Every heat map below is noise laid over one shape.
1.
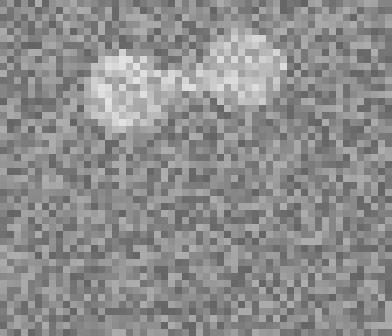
dumbbell
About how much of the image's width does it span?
half
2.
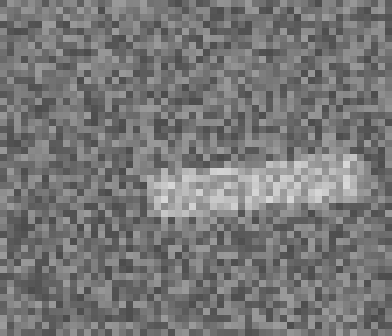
bar
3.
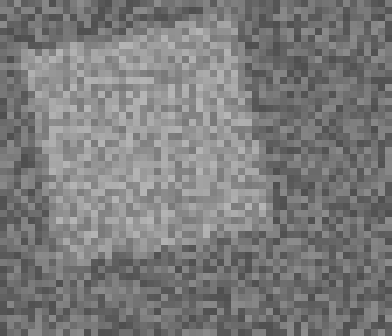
square
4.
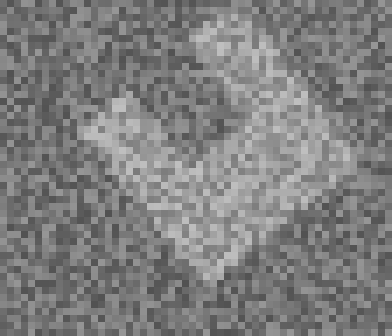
square with a notch
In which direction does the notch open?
up and left
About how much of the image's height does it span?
nearly all
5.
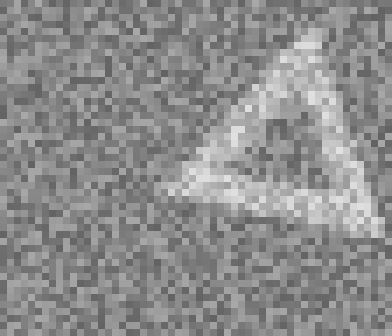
triangle frame
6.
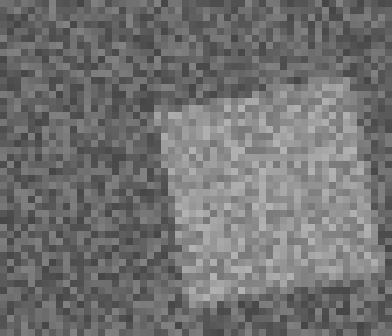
square
